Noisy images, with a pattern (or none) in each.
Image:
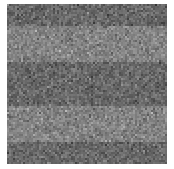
horizontal stripes
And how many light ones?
2
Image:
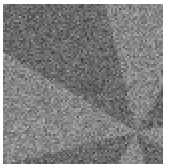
spokes from one point
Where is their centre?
bottom right
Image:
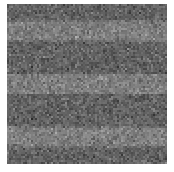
horizontal stripes
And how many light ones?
3
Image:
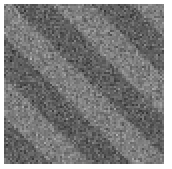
diagonal stripes
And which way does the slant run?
top left to bottom right
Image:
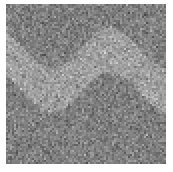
a wavy band
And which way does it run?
left to right
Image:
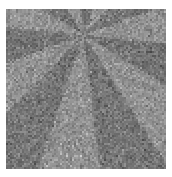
spokes from one point
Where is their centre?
top middle
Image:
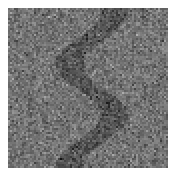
a wavy band
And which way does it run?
top to bottom
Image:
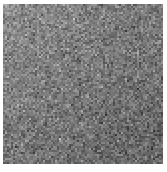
a smooth slope
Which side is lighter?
top left
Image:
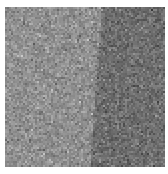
a sharp edge
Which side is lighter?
left
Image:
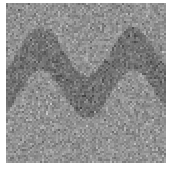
a wavy band
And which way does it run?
left to right
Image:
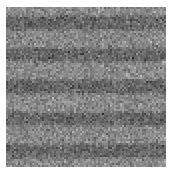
horizontal stripes
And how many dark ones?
5
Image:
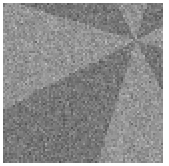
spokes from one point
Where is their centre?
top right
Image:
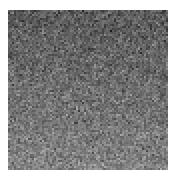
a smooth slope
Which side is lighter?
bottom
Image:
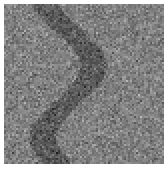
a wavy band
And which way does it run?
top to bottom
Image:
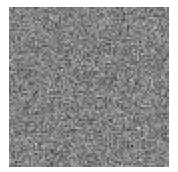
only noise
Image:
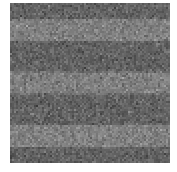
horizontal stripes
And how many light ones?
3
